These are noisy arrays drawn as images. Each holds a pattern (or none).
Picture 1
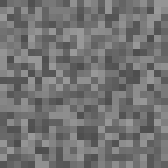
only noise
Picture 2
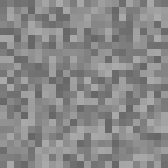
only noise
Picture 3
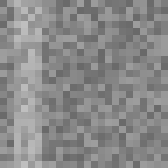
one band of columns
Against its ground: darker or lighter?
lighter
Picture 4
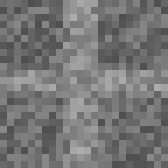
bands of rows crossing bands of columns
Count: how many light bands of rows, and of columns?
1 and 1
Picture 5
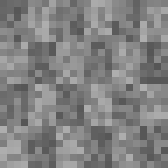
a checkerboard
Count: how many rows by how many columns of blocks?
4 by 6
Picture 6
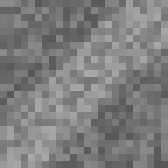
a diagonal band
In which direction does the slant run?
bottom left to top right
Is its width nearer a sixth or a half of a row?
a half
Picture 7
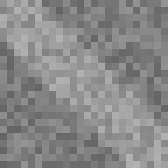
a diagonal band
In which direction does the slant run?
top left to bottom right
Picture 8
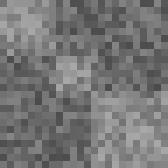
blocks along the diagonal
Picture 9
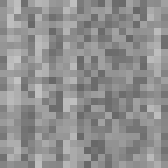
bands of columns
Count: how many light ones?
4
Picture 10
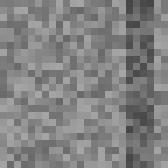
one band of columns
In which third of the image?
right
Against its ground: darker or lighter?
darker
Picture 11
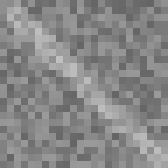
a diagonal band
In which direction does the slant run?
top left to bottom right
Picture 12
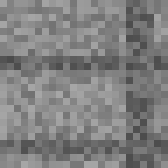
bands of rows crossing bands of columns
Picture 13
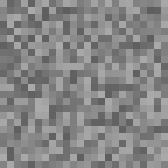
only noise
